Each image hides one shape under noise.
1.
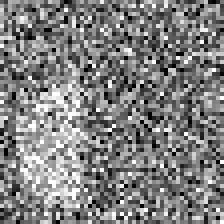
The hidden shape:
half disc
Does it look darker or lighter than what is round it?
lighter
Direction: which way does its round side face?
left
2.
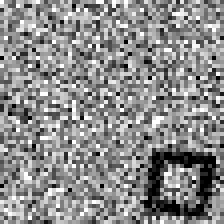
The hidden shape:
square frame
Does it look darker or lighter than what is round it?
darker
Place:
bottom right
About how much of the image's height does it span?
a third
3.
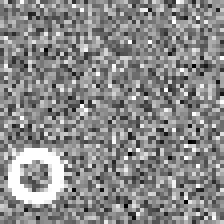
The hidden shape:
ring
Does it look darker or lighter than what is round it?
lighter
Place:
bottom left
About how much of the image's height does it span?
a quarter
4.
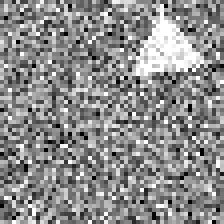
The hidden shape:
triangle
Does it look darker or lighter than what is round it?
lighter
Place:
top right
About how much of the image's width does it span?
a third
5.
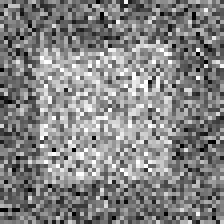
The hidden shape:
square
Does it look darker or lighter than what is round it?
lighter
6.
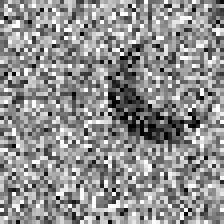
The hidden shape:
crescent
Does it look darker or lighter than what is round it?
darker
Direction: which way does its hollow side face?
up and right
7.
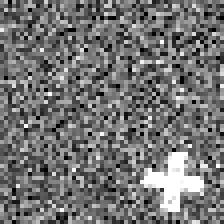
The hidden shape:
cross
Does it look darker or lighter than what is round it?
lighter
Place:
bottom right
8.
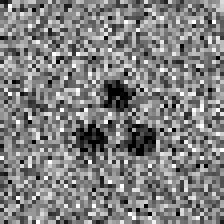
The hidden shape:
three dots
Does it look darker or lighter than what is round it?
darker
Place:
centre
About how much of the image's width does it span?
a third
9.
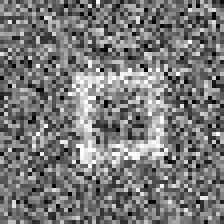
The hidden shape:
square frame
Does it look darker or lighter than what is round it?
lighter
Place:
centre
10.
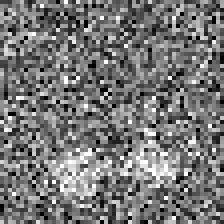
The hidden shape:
dumbbell
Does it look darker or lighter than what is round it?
lighter
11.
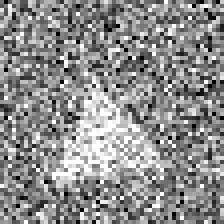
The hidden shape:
triangle
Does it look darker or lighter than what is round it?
lighter
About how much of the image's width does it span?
half
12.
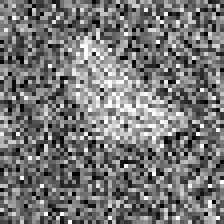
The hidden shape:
half disc
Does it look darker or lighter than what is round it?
lighter
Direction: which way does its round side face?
down and left
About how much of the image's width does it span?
half
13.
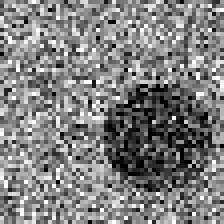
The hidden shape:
disc
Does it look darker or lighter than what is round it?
darker
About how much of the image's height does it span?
half
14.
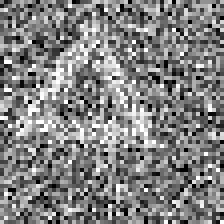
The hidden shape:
triangle frame
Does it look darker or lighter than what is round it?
lighter
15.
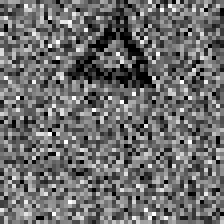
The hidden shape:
triangle frame
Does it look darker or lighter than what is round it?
darker
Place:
top middle
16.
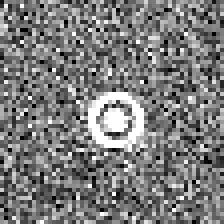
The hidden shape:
bullseye
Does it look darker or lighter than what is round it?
lighter
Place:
centre
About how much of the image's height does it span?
a quarter
